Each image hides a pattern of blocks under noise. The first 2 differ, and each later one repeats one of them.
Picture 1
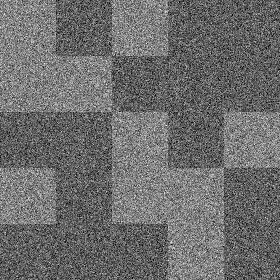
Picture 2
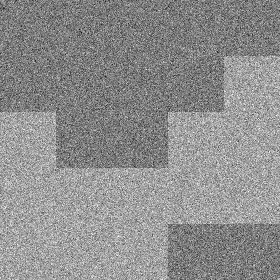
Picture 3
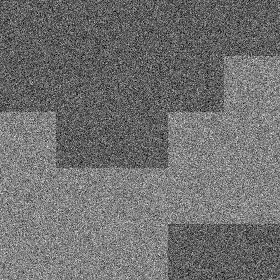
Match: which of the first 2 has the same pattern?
2
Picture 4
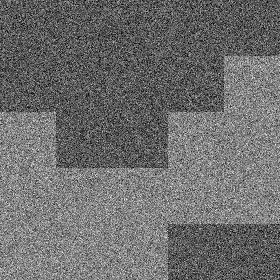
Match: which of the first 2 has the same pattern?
2
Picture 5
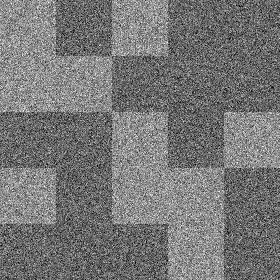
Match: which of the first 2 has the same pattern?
1
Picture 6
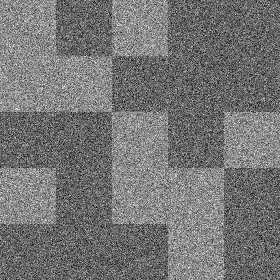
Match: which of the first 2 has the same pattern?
1
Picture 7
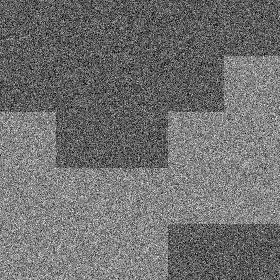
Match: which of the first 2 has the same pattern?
2
